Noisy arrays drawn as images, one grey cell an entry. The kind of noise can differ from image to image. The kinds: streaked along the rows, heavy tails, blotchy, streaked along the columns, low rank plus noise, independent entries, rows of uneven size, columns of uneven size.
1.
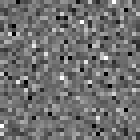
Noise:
heavy tails
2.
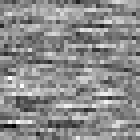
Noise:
streaked along the rows
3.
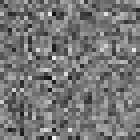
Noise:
low rank plus noise
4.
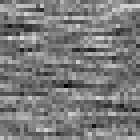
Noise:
streaked along the rows
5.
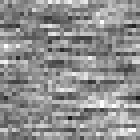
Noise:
streaked along the rows
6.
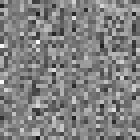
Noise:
columns of uneven size
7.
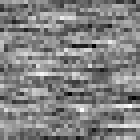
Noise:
streaked along the rows
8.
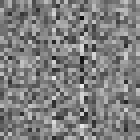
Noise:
columns of uneven size
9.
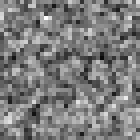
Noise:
blotchy
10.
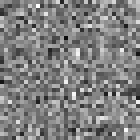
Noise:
low rank plus noise
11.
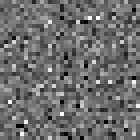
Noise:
heavy tails
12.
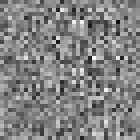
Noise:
low rank plus noise
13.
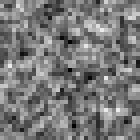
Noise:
blotchy
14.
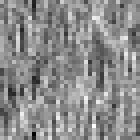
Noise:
streaked along the columns
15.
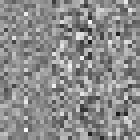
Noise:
columns of uneven size
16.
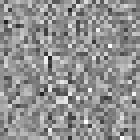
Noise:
low rank plus noise
